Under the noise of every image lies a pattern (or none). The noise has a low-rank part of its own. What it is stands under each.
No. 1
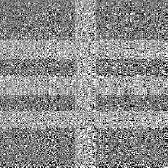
bands of rows crossing bands of columns
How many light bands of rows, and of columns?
3 and 1
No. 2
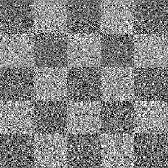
a checkerboard
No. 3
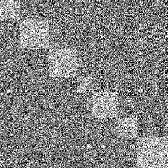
blocks along the diagonal
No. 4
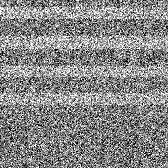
bands of rows
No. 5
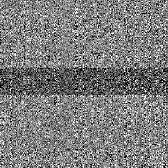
one band of rows
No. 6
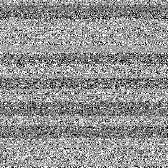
bands of rows
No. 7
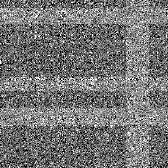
bands of rows crossing bands of columns
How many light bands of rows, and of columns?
3 and 1
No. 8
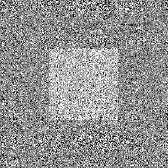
one block
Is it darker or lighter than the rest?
lighter
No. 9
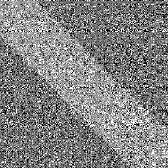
a diagonal band
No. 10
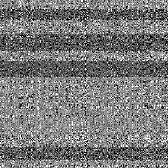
bands of rows
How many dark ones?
4
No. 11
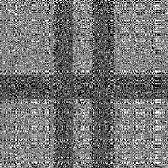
bands of rows crossing bands of columns
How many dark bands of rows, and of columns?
1 and 2
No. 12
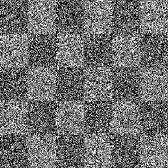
a checkerboard
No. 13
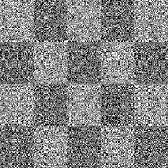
a checkerboard
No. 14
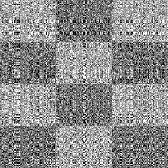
a checkerboard
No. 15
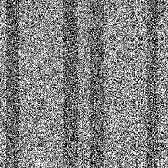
bands of columns
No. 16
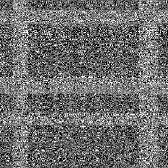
bands of rows crossing bands of columns
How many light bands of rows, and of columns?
3 and 2
